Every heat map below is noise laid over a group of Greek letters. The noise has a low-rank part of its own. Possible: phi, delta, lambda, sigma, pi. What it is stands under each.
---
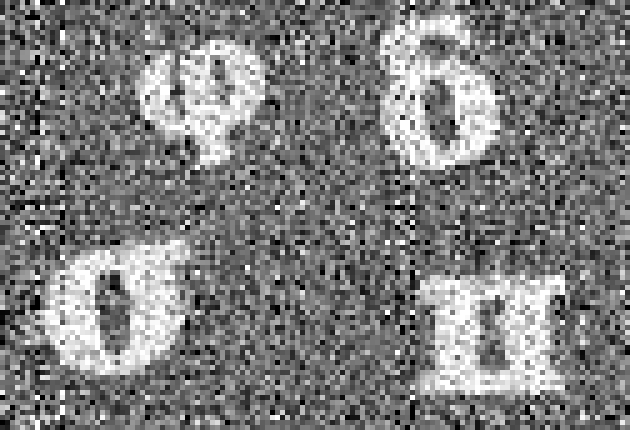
top left: phi; top right: delta; bottom left: sigma; bottom right: pi
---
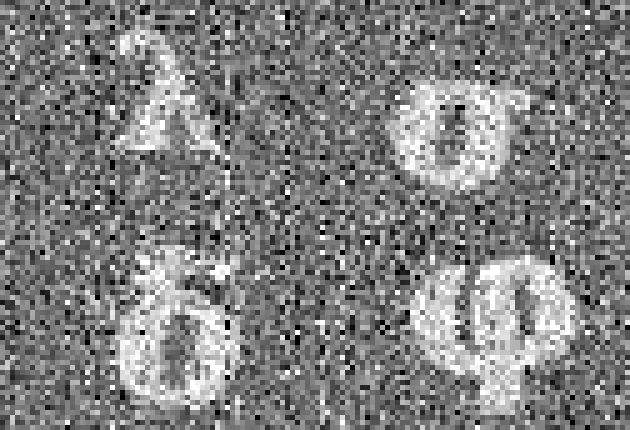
top left: lambda; top right: sigma; bottom left: delta; bottom right: phi
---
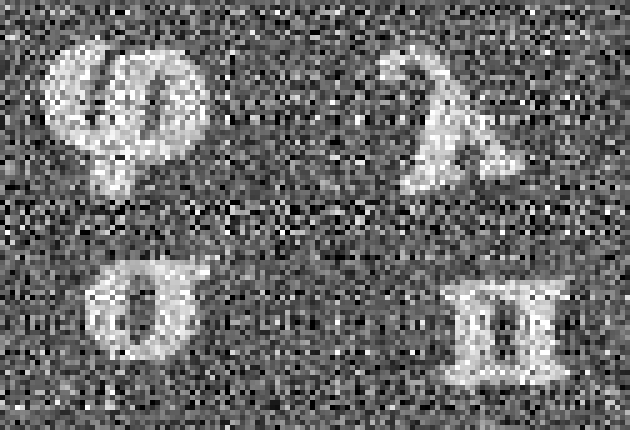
top left: phi; top right: lambda; bottom left: sigma; bottom right: pi
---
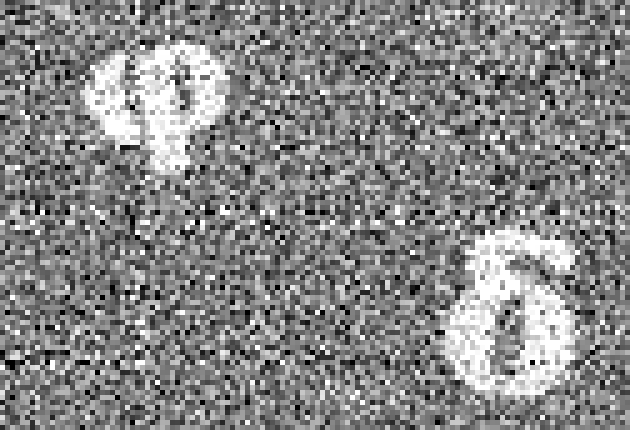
top left: phi; bottom right: delta
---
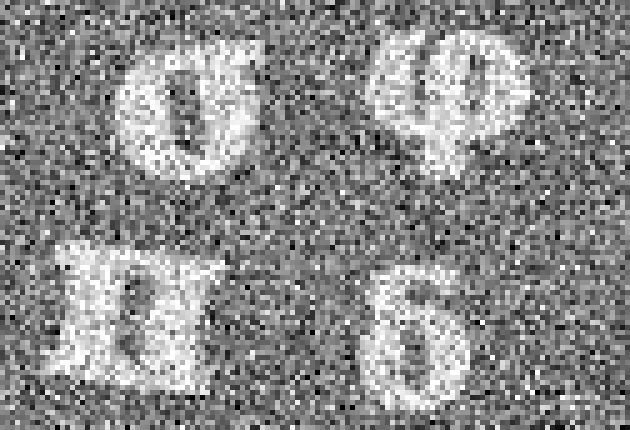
top left: sigma; top right: phi; bottom left: pi; bottom right: delta
